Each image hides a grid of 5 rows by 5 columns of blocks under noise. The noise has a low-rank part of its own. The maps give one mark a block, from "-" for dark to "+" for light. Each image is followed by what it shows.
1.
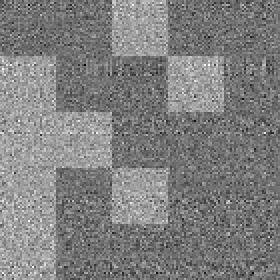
--+--
+--+-
++---
+-+--
+----
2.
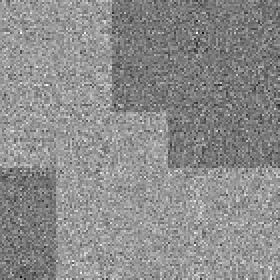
++---
++---
+++--
-++++
-++++
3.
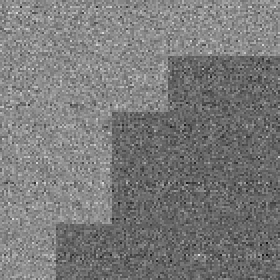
+++++
+++--
++---
++---
+----
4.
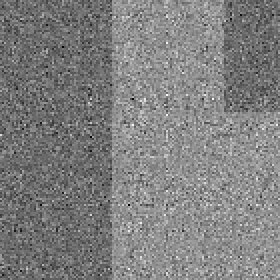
--++-
--++-
--+++
--+++
--+++
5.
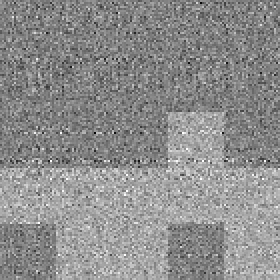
-----
-----
---+-
+++++
-++-+
